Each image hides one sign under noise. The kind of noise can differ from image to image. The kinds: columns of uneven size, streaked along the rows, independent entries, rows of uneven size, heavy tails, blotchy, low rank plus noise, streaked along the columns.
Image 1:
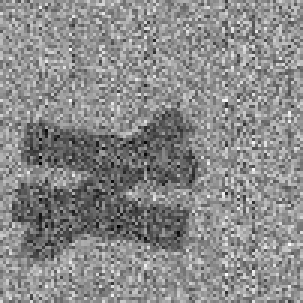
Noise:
columns of uneven size
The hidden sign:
not-equal sign
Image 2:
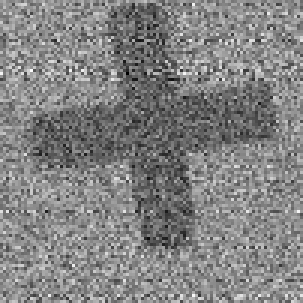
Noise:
rows of uneven size
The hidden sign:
plus sign
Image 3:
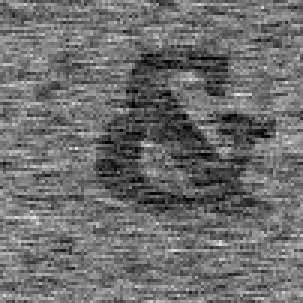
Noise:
streaked along the rows
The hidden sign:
ampersand
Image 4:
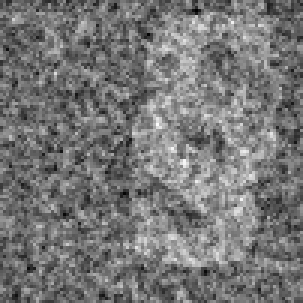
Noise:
blotchy
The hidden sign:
section sign
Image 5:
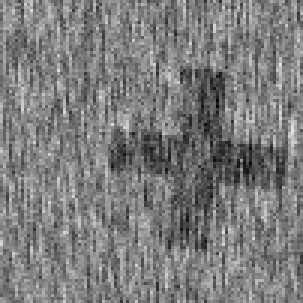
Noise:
streaked along the columns
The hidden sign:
plus sign
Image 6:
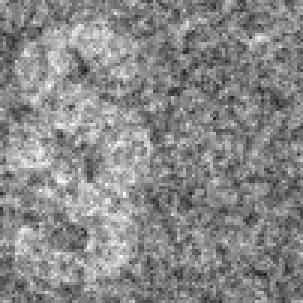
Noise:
blotchy
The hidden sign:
section sign
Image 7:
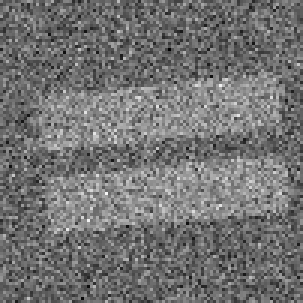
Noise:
independent entries
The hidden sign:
equals sign
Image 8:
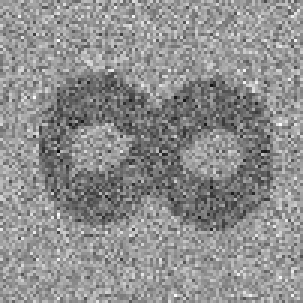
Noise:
low rank plus noise
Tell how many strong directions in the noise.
five to eight
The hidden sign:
infinity sign
